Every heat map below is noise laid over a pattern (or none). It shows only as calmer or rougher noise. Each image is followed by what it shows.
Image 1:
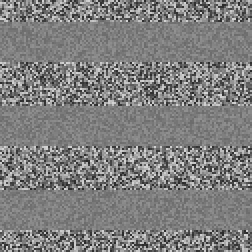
horizontal stripes
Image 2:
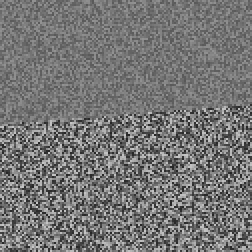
a sharp edge
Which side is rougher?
bottom
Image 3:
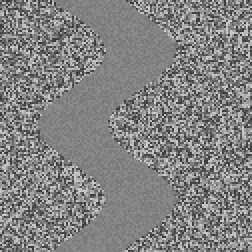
a wavy band
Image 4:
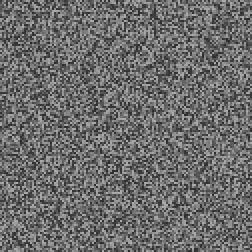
only noise
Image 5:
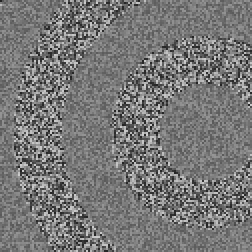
rings round one point
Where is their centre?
middle right
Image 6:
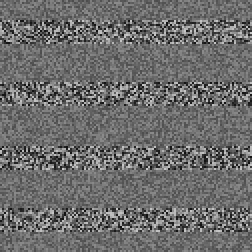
horizontal stripes
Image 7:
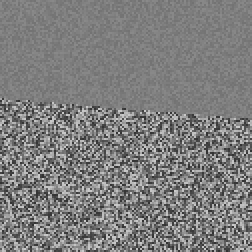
a sharp edge
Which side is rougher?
bottom
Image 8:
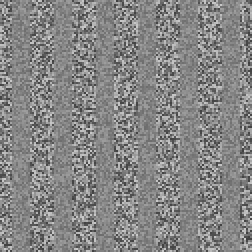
vertical stripes
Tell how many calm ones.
6
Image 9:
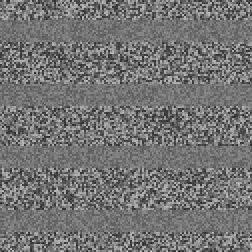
horizontal stripes
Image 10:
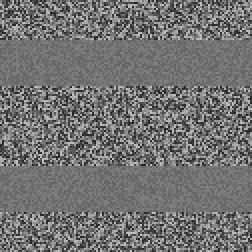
horizontal stripes
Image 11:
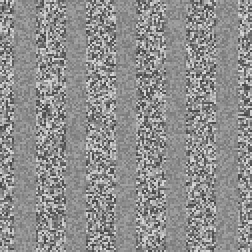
vertical stripes
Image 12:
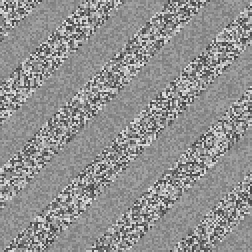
diagonal stripes
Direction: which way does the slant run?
bottom left to top right
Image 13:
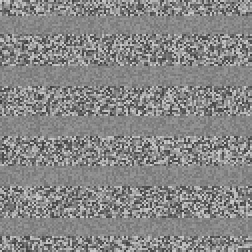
horizontal stripes
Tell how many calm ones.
5
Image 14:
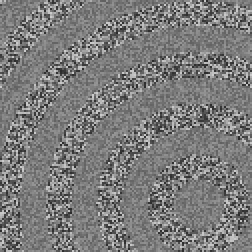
rings round one point
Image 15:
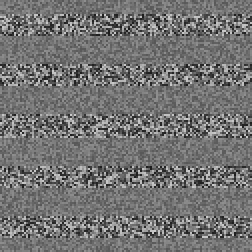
horizontal stripes
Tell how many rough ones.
5
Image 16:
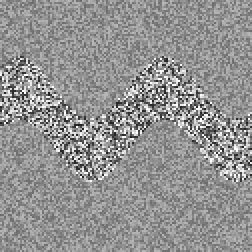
a wavy band
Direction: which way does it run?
left to right
